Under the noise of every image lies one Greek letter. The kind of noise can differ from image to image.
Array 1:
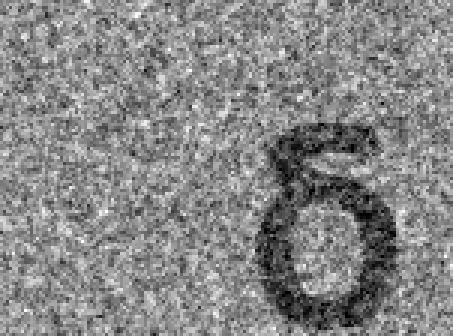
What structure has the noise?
blotchy
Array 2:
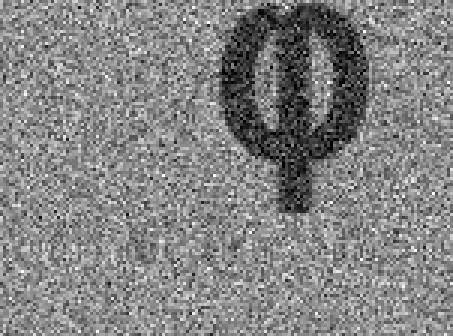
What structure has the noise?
low rank plus noise
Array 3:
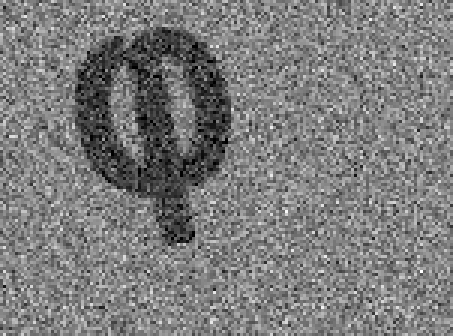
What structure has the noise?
low rank plus noise
